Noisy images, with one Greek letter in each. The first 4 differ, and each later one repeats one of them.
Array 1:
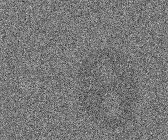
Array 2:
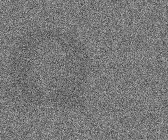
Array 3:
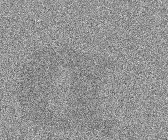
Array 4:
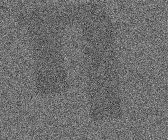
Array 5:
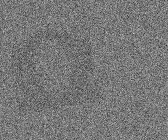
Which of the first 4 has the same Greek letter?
2
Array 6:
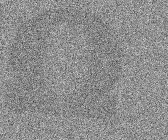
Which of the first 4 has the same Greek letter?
2
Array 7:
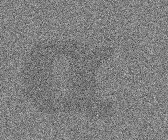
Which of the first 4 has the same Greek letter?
3
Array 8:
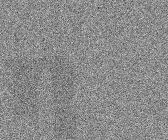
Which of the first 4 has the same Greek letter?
4
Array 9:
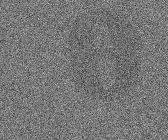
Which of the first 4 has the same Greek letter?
1
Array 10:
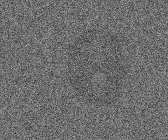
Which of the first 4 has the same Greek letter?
1
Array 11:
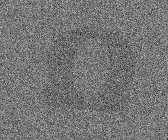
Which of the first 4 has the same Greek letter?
2
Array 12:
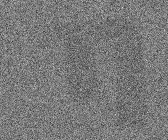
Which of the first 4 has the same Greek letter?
4
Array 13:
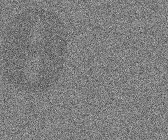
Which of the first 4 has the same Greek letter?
1
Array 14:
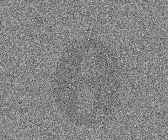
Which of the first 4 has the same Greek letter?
1
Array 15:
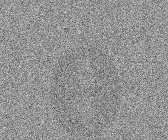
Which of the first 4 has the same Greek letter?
1
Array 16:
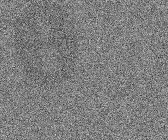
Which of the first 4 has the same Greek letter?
1
